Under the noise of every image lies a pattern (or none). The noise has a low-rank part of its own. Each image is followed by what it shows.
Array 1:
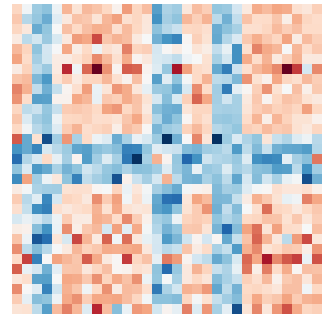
bands of rows crossing bands of columns
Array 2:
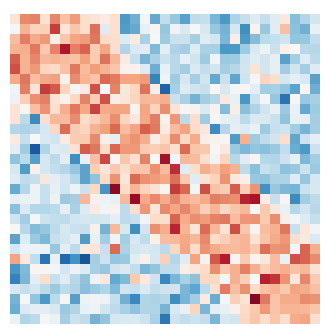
a diagonal band
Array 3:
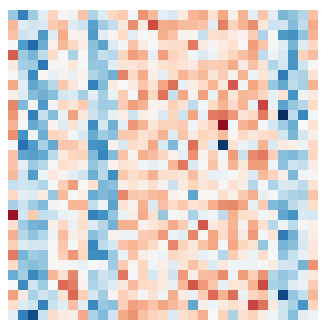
bands of columns
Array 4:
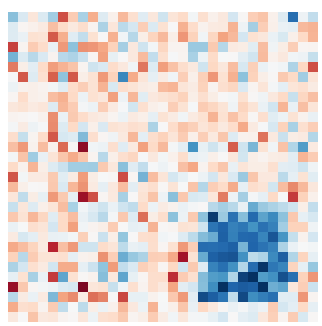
one block
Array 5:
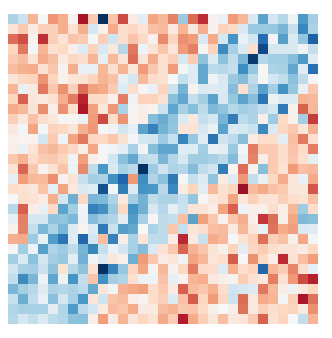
a diagonal band
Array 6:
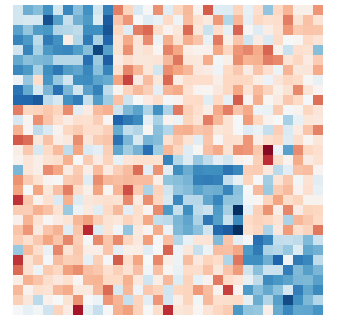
blocks along the diagonal
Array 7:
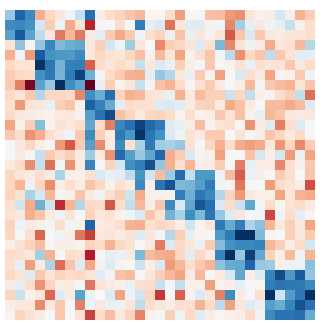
blocks along the diagonal
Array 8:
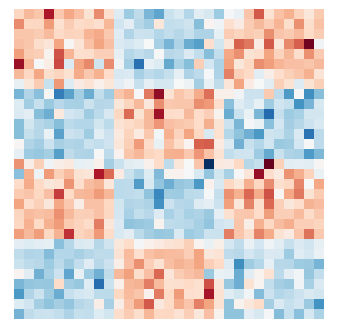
a checkerboard
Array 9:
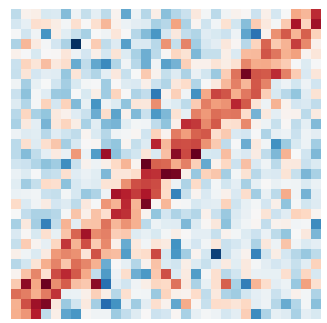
a diagonal band
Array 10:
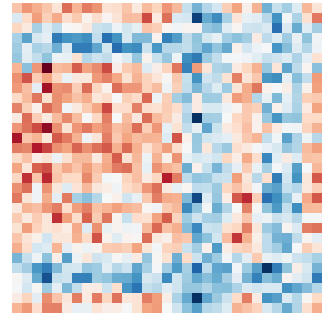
bands of rows crossing bands of columns
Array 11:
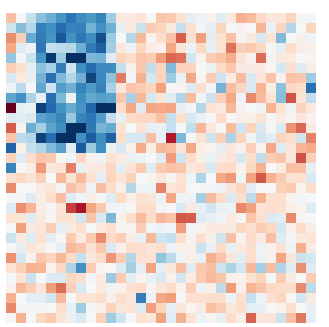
one block
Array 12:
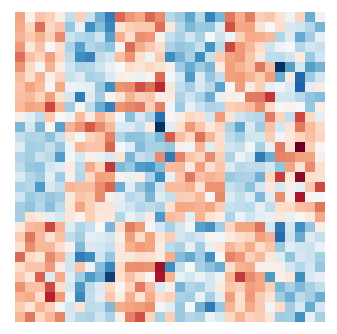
a checkerboard
